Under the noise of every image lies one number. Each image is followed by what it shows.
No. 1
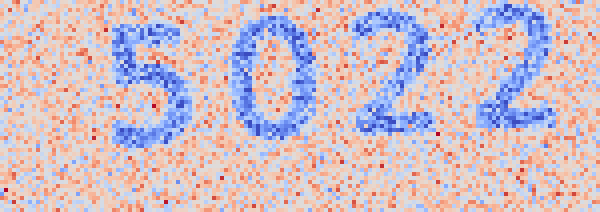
5022
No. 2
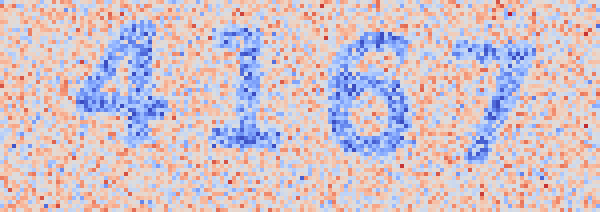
4167
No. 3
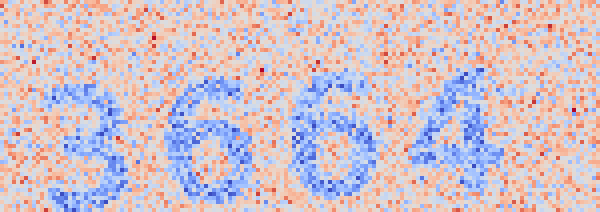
3664
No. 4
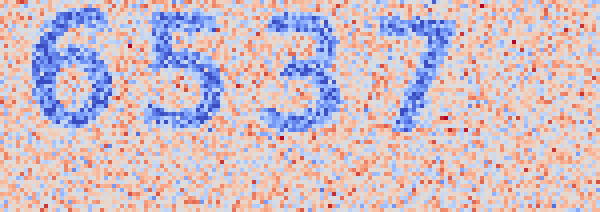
6537
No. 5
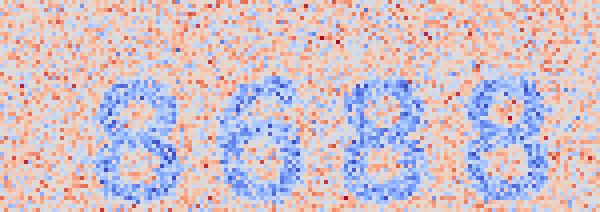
8688
